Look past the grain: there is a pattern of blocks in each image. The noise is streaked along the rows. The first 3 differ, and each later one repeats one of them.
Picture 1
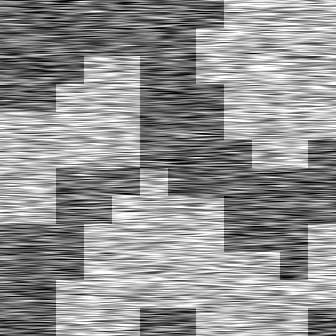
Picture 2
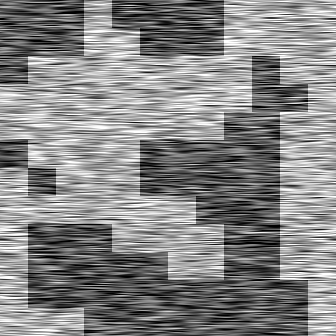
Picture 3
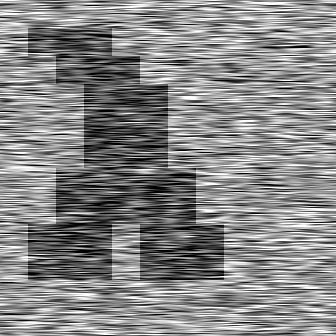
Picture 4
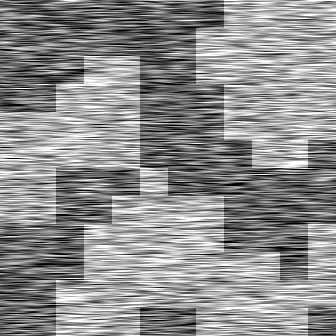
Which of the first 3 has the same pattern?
1
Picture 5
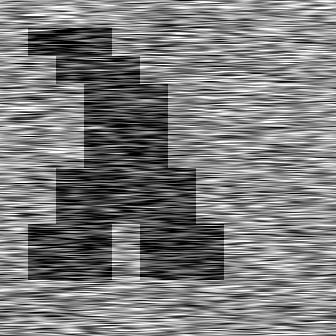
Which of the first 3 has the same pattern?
3
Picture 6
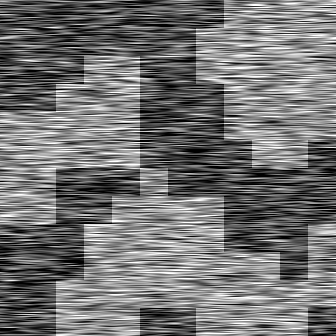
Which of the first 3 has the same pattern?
1
